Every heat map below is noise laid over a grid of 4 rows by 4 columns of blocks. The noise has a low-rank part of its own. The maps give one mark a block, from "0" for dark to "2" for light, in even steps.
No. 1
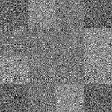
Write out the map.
0 2 1 0
1 1 1 2
2 1 1 2
0 1 2 0
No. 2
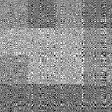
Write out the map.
1 0 1 0
2 2 2 1
1 2 2 1
0 0 0 0
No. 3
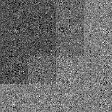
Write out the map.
0 0 1 2
0 0 1 2
0 1 2 2
2 2 2 2
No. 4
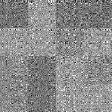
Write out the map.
0 2 0 0
2 2 1 2
1 0 2 1
1 0 2 2
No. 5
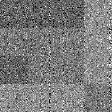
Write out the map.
0 0 0 2
1 1 1 2
0 1 1 2
2 2 2 1
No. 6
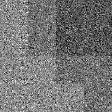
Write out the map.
2 1 0 0
2 1 0 0
2 2 1 1
2 2 2 1
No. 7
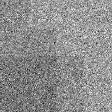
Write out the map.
1 2 2 2
1 1 2 2
0 0 1 2
0 0 1 2
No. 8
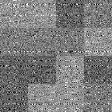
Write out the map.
2 2 0 1
1 1 1 2
0 0 2 0
0 2 2 1
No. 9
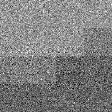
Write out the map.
2 2 2 2
2 2 2 1
1 1 0 0
0 0 0 0
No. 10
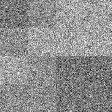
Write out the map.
0 1 2 2
1 2 2 2
2 1 0 0
1 1 0 0
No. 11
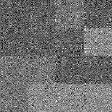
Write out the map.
0 0 1 0
0 0 0 2
1 1 0 0
1 2 2 2
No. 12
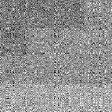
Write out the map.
0 0 0 1
0 1 1 1
1 1 1 1
2 2 2 2
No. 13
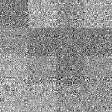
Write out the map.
0 2 1 2
1 0 0 0
2 1 0 1
2 2 1 1
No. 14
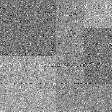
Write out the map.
0 0 1 2
0 0 1 0
2 2 1 0
2 2 1 1
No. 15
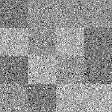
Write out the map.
0 1 1 1
2 1 2 0
0 2 1 0
1 0 2 2
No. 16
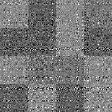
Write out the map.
2 0 2 1
0 0 2 0
2 1 1 2
0 2 0 2
